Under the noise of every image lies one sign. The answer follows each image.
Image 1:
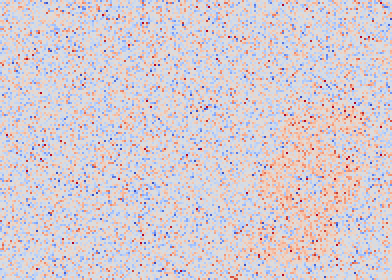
section sign
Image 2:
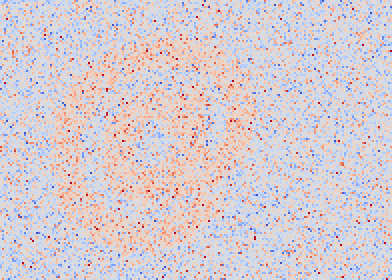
at sign
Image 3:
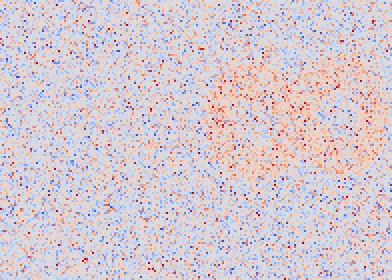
infinity sign
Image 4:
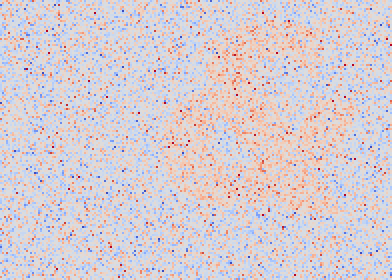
ampersand
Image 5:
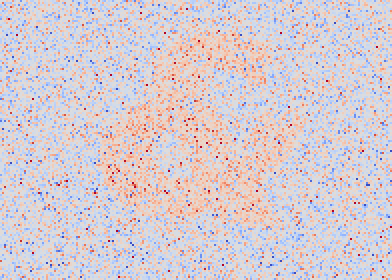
ampersand
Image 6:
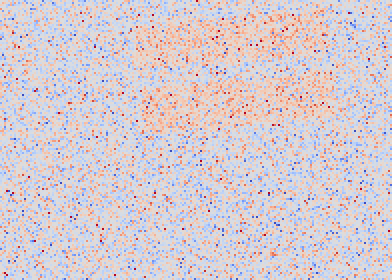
equals sign
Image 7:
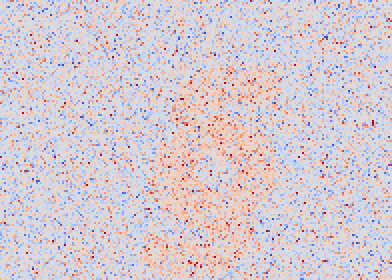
section sign
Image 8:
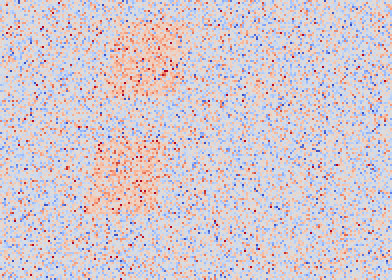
colon
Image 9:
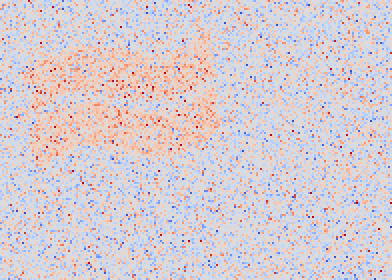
approximately sign
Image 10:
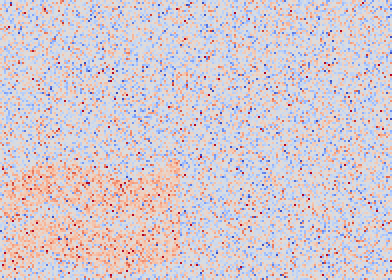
approximately sign
